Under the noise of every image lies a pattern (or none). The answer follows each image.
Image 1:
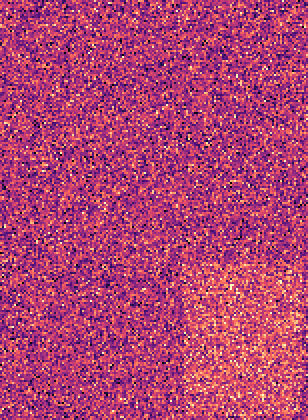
one block
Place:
bottom right
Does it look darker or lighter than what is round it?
lighter
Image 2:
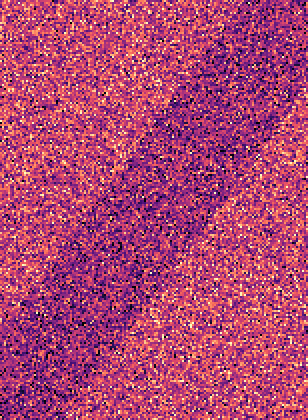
a diagonal band
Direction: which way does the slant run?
bottom left to top right
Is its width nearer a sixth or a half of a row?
a half
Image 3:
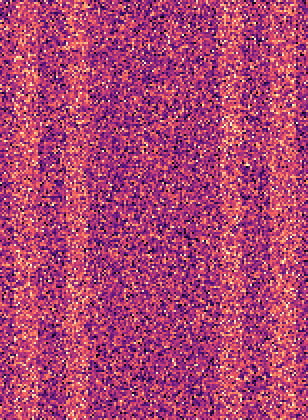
bands of columns
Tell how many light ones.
4
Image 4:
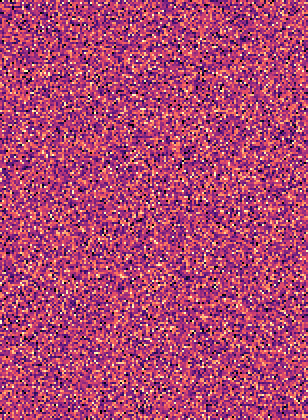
only noise
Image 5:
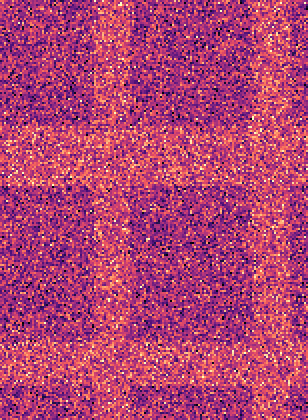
bands of rows crossing bands of columns
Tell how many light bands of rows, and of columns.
2 and 2
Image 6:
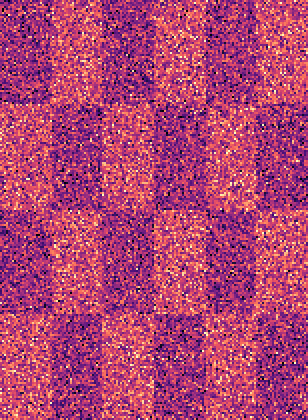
a checkerboard
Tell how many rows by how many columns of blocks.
4 by 6
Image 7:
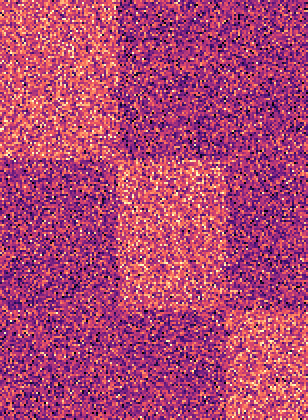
blocks along the diagonal
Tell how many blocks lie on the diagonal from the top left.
3
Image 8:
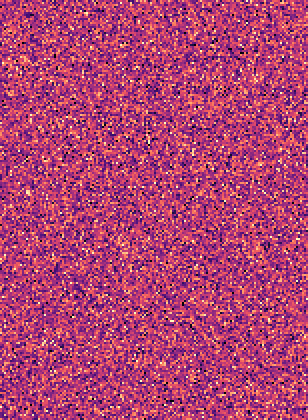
only noise
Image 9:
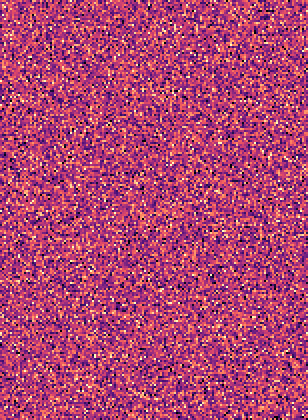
only noise
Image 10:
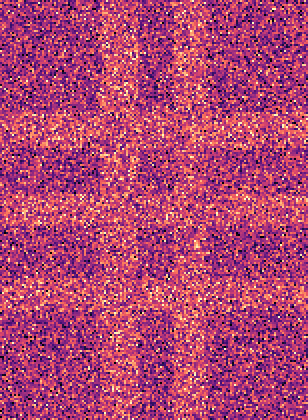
bands of rows crossing bands of columns
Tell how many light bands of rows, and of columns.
3 and 2
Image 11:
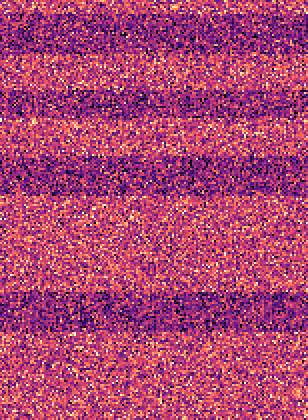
bands of rows
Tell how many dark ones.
4
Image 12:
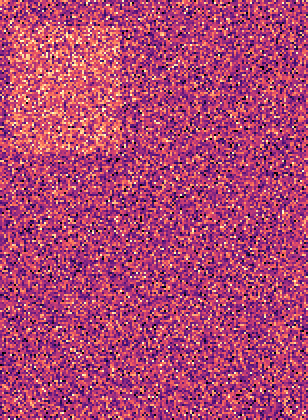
one block
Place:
top left
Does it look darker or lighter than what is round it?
lighter
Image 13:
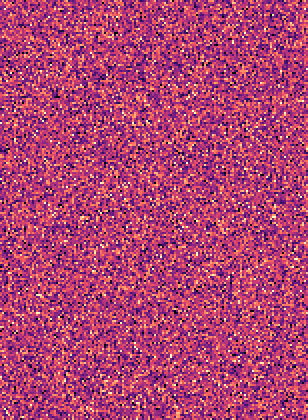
only noise
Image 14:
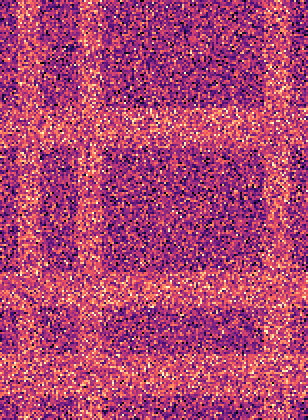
bands of rows crossing bands of columns
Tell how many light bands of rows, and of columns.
3 and 3
